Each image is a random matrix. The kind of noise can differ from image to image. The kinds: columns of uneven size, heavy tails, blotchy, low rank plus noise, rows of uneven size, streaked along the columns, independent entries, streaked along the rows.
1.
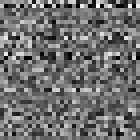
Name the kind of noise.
rows of uneven size
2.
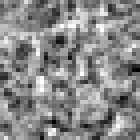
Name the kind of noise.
blotchy
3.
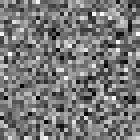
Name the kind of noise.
independent entries
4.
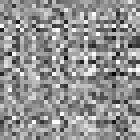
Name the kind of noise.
low rank plus noise
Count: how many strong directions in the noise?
two
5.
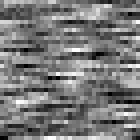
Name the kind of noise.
streaked along the rows
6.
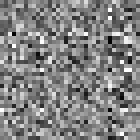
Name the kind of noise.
low rank plus noise
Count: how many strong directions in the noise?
three or four
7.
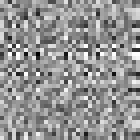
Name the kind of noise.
low rank plus noise
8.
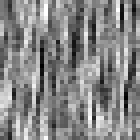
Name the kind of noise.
streaked along the columns
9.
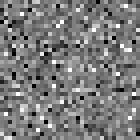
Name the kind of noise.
heavy tails
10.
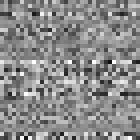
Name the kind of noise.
rows of uneven size
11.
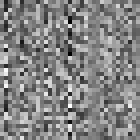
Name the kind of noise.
columns of uneven size
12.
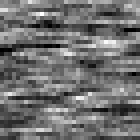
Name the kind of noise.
streaked along the rows
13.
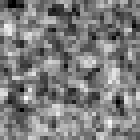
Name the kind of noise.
blotchy
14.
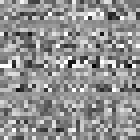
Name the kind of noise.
rows of uneven size
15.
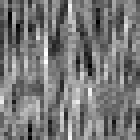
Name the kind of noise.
streaked along the columns
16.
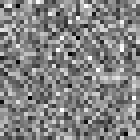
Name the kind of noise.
independent entries
